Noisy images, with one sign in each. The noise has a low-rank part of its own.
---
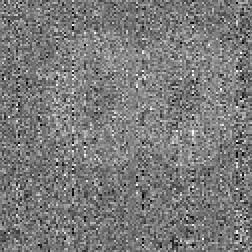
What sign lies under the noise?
infinity sign
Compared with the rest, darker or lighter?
lighter
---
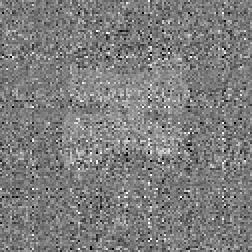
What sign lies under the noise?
not-equal sign
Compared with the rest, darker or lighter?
lighter
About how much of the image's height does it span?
half
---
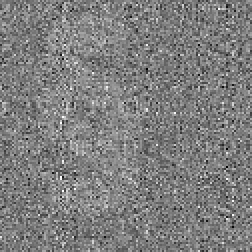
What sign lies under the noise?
section sign
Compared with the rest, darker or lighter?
lighter
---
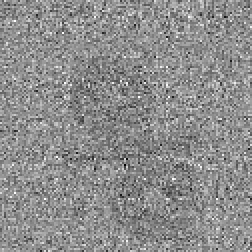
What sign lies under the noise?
percent sign
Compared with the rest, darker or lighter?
darker
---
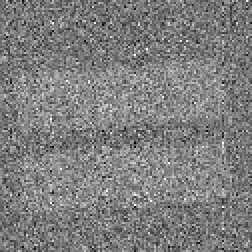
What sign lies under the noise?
equals sign
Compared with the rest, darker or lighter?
lighter
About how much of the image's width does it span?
nearly all
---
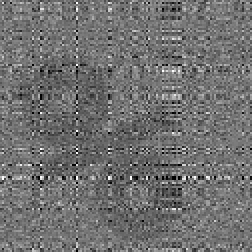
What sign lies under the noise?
percent sign
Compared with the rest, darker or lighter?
darker
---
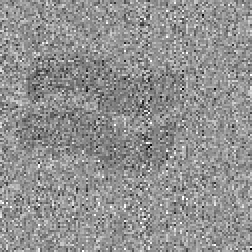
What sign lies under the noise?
approximately sign
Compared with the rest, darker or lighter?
darker
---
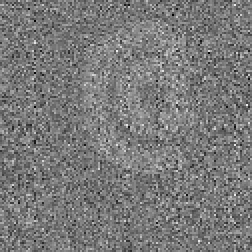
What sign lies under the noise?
at sign
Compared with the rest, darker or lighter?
lighter
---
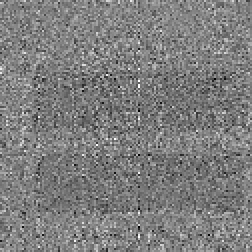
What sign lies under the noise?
equals sign
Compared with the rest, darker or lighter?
darker
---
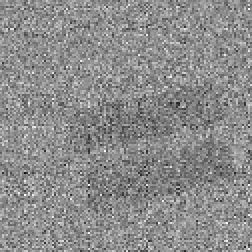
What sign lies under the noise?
equals sign
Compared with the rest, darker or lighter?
darker
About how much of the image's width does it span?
two thirds
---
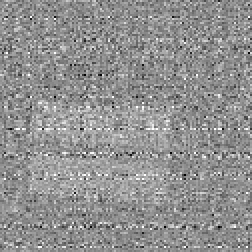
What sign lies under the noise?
equals sign
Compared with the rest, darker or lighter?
lighter
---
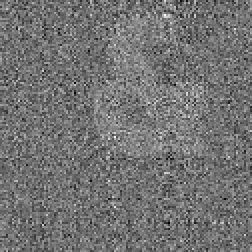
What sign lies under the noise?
ampersand
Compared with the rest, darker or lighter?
lighter
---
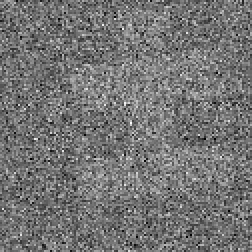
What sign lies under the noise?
plus-minus sign
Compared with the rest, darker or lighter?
lighter
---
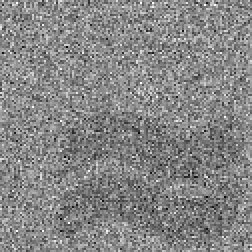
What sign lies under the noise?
approximately sign
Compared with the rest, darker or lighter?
darker
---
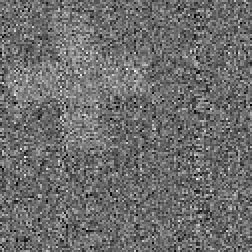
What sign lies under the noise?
plus sign
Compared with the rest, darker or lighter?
lighter
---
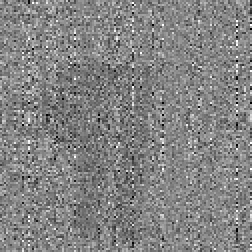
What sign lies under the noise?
pilcrow
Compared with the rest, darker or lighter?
darker
